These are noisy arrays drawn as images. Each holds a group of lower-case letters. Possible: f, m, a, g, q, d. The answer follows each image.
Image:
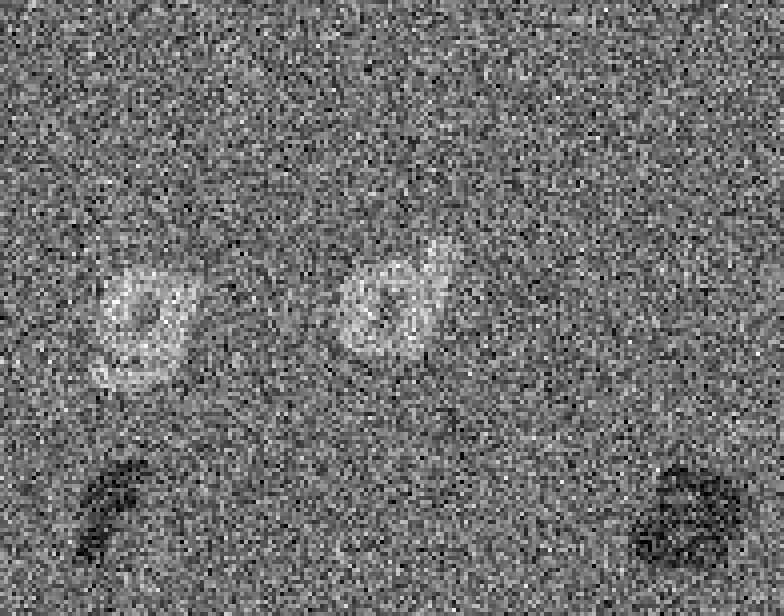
middle left: light g; centre: light d; bottom left: dark f; bottom right: dark a
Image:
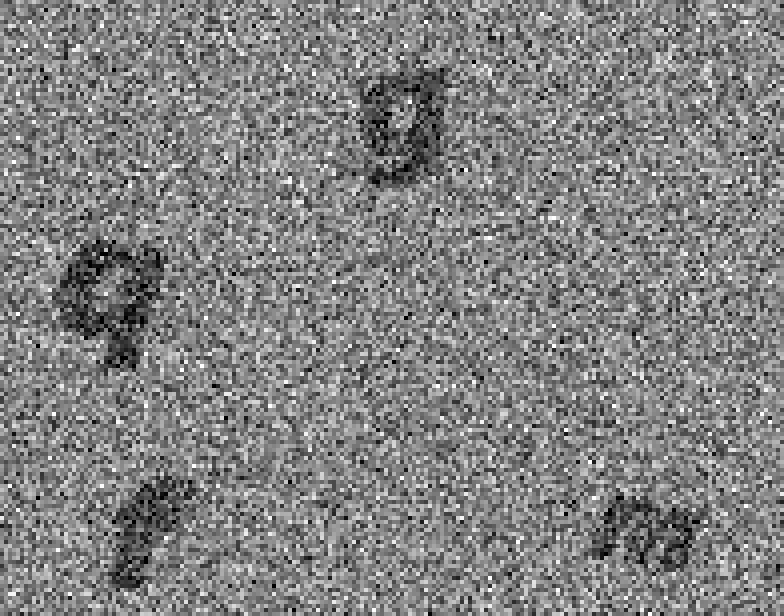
top middle: dark g; middle left: dark q; bottom left: dark f; bottom right: dark m
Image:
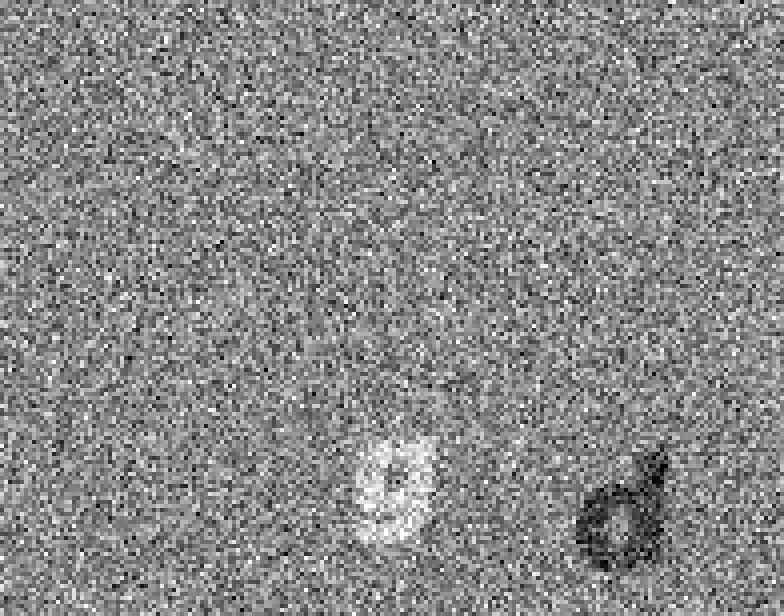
bottom middle: light g; bottom right: dark d
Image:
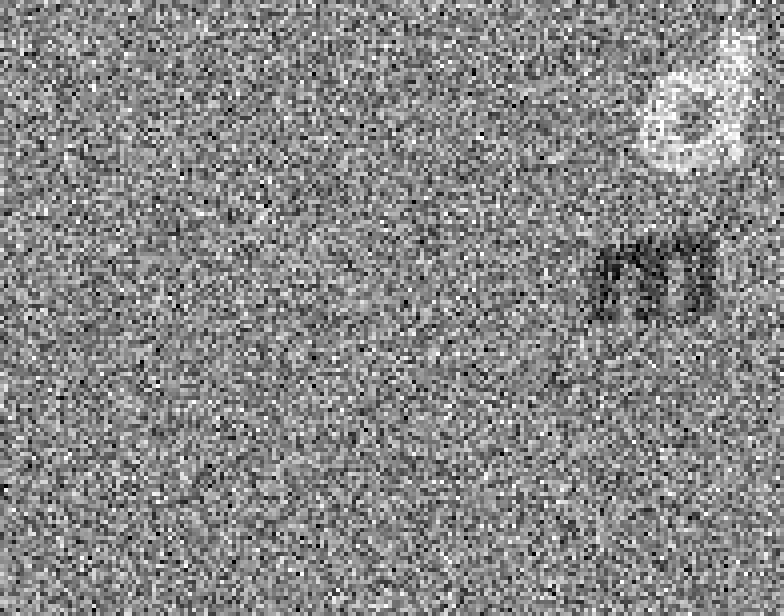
top right: light d; middle right: dark m
